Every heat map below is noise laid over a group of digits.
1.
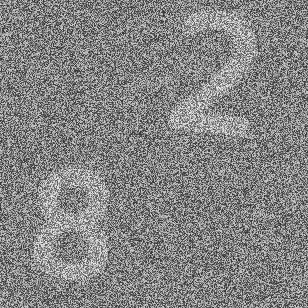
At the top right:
2
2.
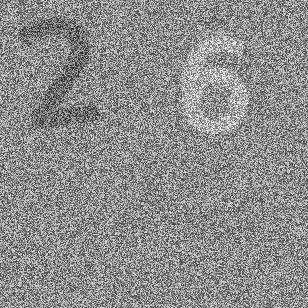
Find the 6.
top right
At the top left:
2
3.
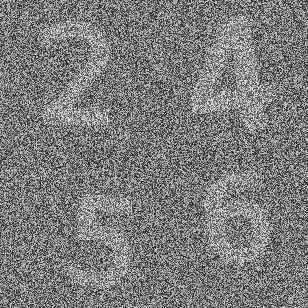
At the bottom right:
6
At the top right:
4
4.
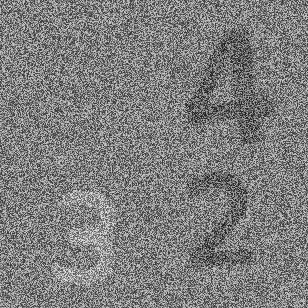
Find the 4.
top right
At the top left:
nothing
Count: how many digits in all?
3
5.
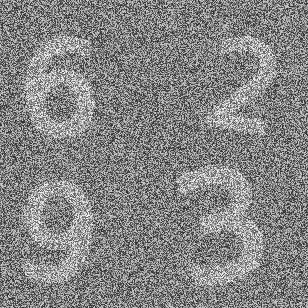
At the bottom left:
9
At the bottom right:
3
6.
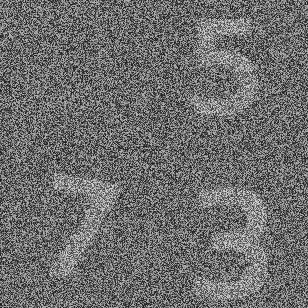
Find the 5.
top right
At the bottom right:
3
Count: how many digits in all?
3
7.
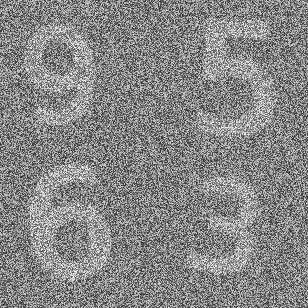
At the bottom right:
3
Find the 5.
top right
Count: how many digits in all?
4
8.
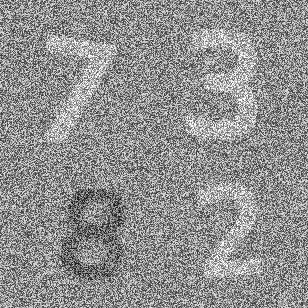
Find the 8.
bottom left
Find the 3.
top right
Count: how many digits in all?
4
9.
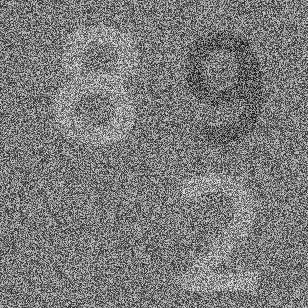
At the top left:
8
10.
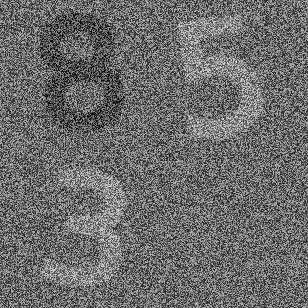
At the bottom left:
3
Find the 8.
top left
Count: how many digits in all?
3
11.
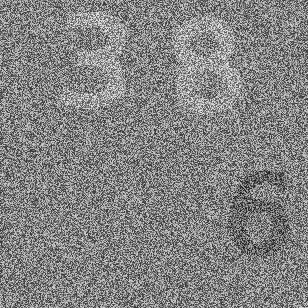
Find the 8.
top right
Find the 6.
bottom right
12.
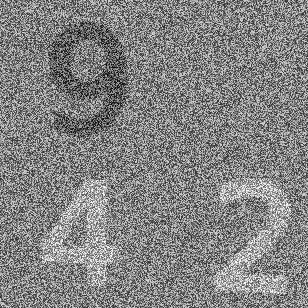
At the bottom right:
2
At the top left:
9
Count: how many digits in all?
3
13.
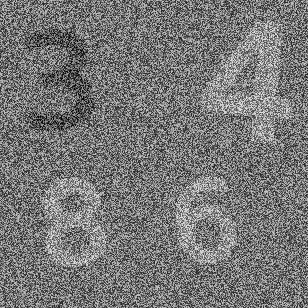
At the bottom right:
6
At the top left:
3
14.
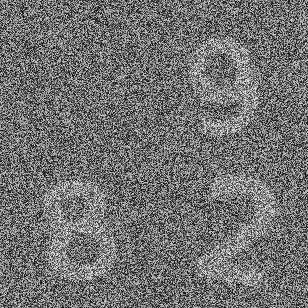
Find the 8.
bottom left
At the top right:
9
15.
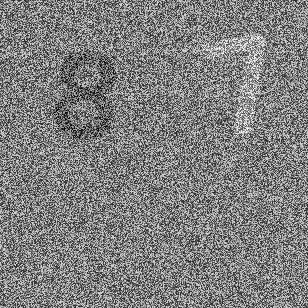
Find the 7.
top right
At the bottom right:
nothing
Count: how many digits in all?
2
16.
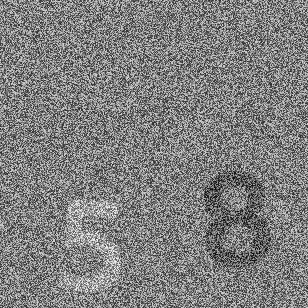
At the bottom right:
8
